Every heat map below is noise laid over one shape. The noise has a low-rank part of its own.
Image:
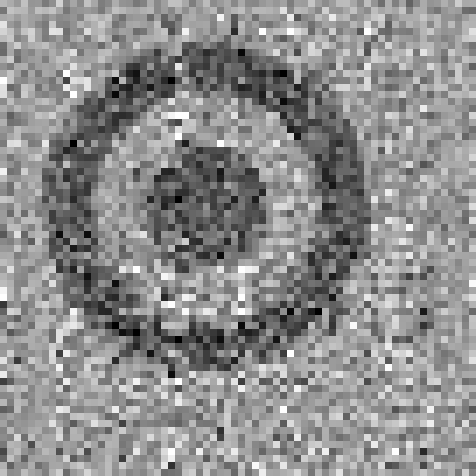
bullseye
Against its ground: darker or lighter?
darker
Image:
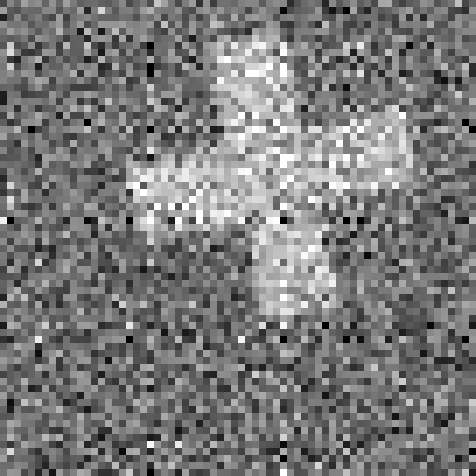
cross
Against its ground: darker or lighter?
lighter
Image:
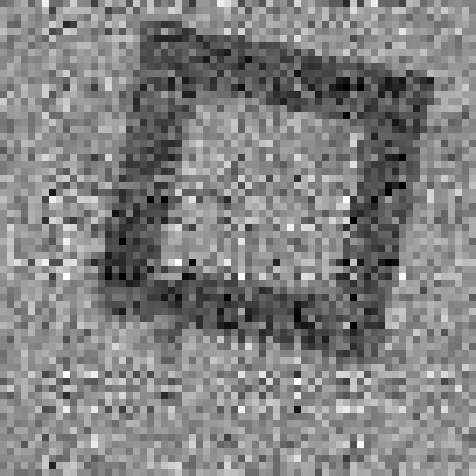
square frame
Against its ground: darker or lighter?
darker
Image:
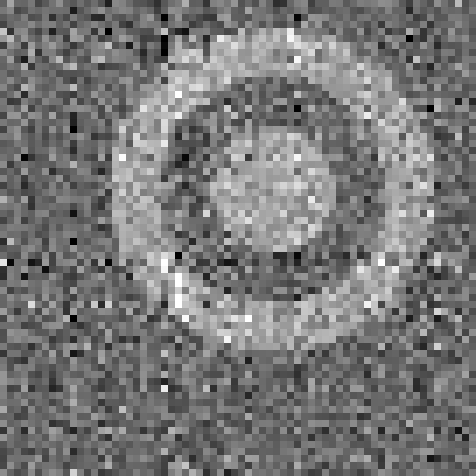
bullseye
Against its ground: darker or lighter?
lighter
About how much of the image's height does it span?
two thirds
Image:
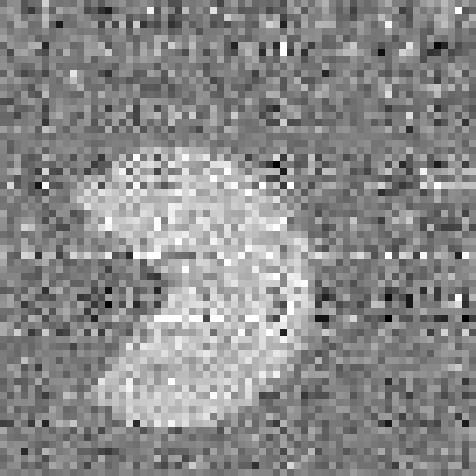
disc with a wedge cut out
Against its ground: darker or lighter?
lighter
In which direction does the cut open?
left
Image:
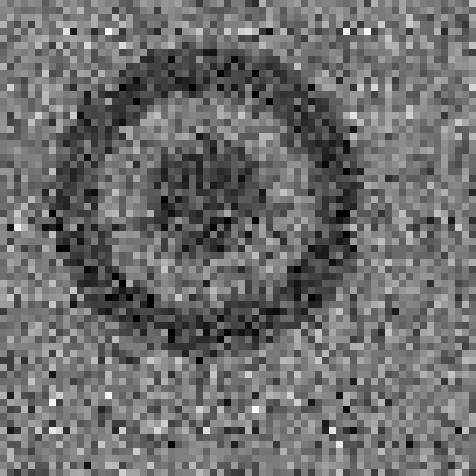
bullseye
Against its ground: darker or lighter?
darker
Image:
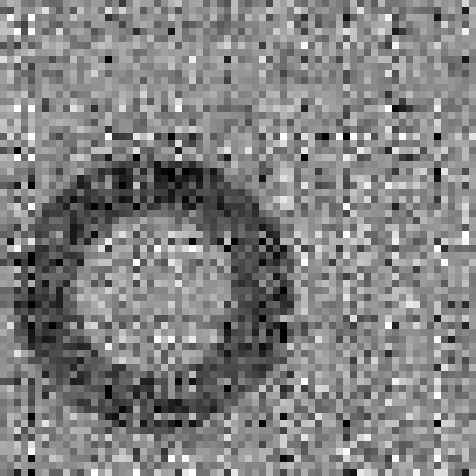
ring
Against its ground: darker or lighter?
darker
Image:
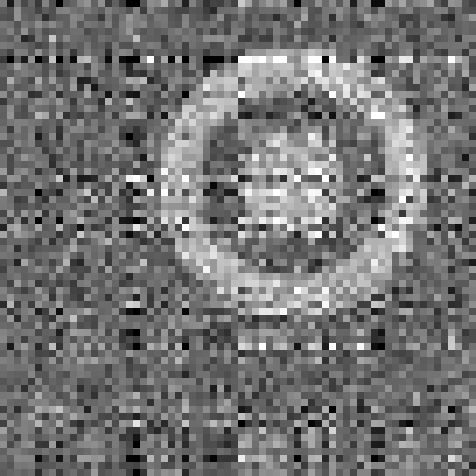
bullseye
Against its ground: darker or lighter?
lighter
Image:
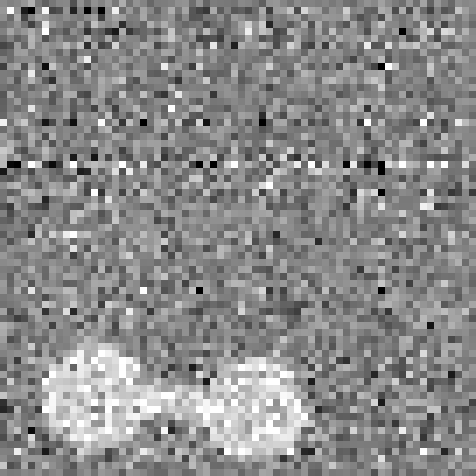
dumbbell
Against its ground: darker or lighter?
lighter
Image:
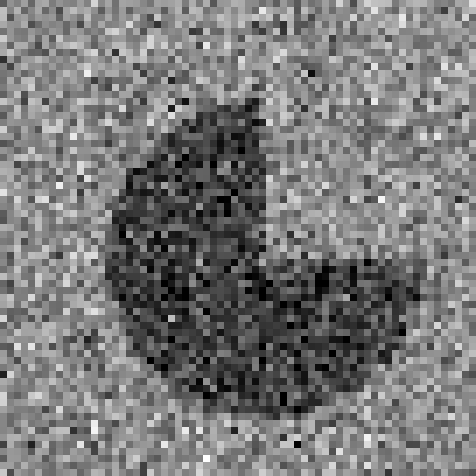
disc with a wedge cut out
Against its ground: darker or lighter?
darker
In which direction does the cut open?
up and right
